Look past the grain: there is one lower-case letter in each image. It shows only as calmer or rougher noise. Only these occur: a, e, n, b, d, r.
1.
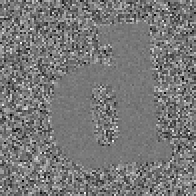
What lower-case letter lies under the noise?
d
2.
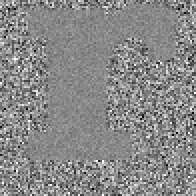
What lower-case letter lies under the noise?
r
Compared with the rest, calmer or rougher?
calmer
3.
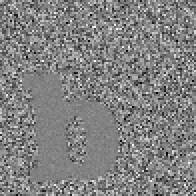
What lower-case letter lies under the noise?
b
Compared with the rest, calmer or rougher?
calmer
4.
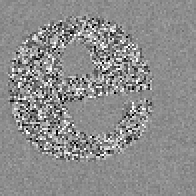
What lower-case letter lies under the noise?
e
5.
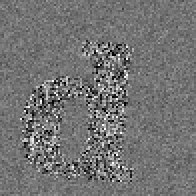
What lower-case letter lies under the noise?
d
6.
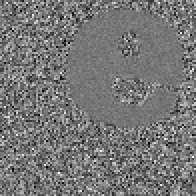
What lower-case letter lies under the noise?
e
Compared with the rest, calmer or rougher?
calmer
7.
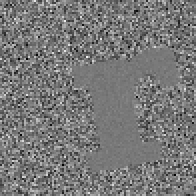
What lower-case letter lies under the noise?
r
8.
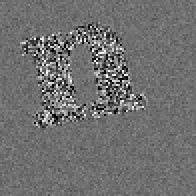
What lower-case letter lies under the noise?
n
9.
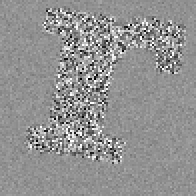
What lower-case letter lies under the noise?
r
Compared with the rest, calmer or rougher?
rougher
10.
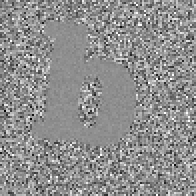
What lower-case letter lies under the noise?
b
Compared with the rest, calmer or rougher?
calmer
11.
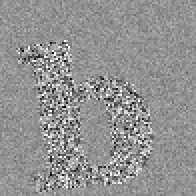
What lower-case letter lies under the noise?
b
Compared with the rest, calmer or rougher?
rougher
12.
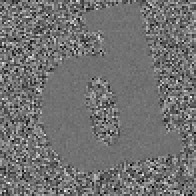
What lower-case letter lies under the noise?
d
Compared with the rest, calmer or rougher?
calmer
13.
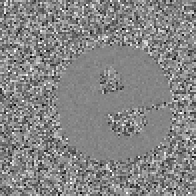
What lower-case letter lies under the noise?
e
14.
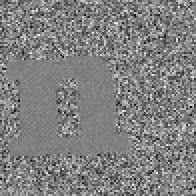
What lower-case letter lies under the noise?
n
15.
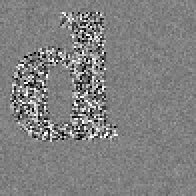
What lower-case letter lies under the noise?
d
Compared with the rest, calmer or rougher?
rougher
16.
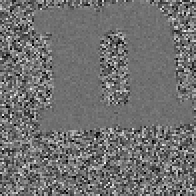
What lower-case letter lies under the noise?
n
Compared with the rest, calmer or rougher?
calmer
